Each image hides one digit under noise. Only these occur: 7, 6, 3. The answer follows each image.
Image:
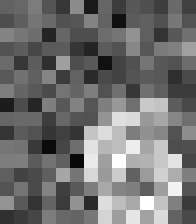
6
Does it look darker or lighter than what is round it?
lighter
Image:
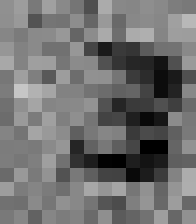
3
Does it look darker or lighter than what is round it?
darker
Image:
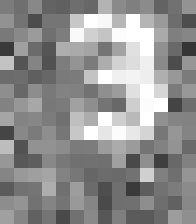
3
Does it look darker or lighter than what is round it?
lighter
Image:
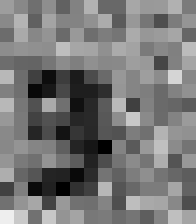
3
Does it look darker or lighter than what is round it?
darker
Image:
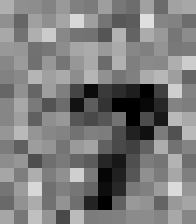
7
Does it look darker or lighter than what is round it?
darker
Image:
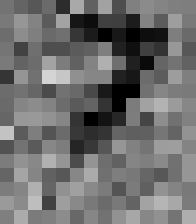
7
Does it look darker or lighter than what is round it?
darker
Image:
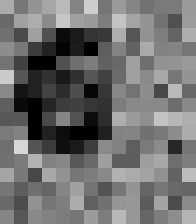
6
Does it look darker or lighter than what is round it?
darker
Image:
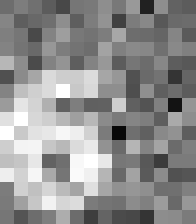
6
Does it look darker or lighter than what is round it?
lighter
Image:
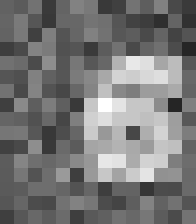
6
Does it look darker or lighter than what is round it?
lighter
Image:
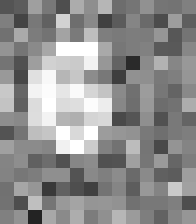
6
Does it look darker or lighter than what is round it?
lighter
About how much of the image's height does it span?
half
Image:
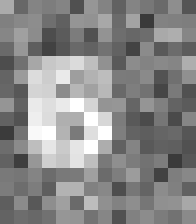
6
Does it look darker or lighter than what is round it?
lighter
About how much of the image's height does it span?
half
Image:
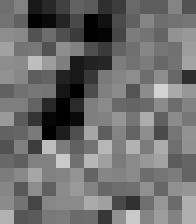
7
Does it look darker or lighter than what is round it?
darker
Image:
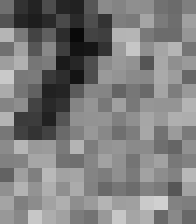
7
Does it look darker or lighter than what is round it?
darker
